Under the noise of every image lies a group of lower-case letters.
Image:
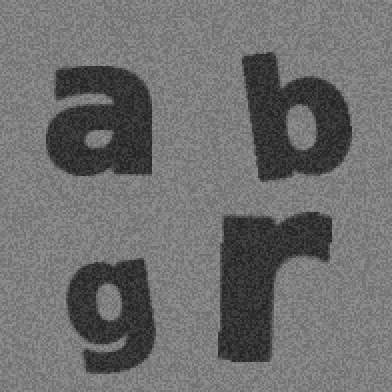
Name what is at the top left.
a
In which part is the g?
bottom left
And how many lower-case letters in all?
4
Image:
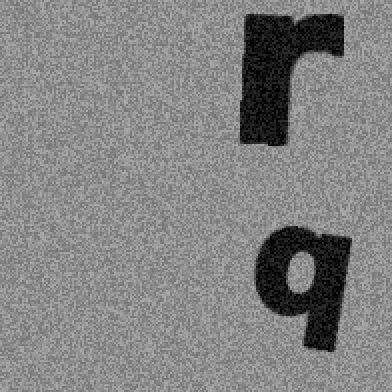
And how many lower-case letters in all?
2
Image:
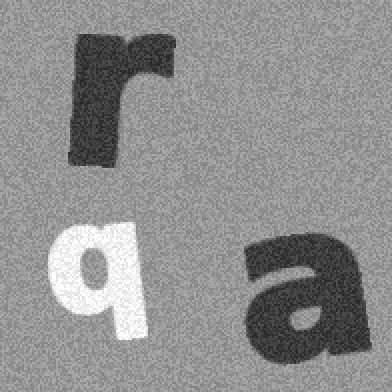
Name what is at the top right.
nothing
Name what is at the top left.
r
